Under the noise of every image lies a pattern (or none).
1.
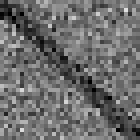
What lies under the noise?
a diagonal band
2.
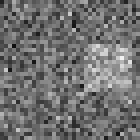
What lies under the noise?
one block
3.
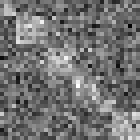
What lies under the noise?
blocks along the diagonal
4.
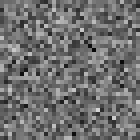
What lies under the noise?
only noise
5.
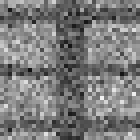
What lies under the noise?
bands of rows crossing bands of columns
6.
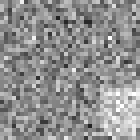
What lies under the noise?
one block
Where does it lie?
bottom right
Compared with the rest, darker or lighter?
lighter
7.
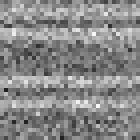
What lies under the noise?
bands of rows
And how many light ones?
4
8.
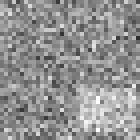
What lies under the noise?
one block
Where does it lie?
bottom right
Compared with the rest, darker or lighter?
lighter
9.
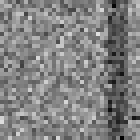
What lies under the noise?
one band of columns
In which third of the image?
right
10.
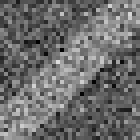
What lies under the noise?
a diagonal band
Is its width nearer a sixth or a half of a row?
a half
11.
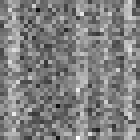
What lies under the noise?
bands of columns
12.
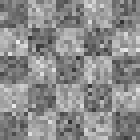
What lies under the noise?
a checkerboard
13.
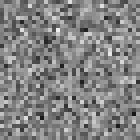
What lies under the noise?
only noise
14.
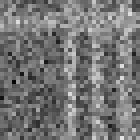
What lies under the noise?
bands of rows crossing bands of columns
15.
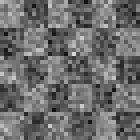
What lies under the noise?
a checkerboard
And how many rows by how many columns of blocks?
5 by 6
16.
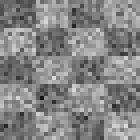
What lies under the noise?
a checkerboard
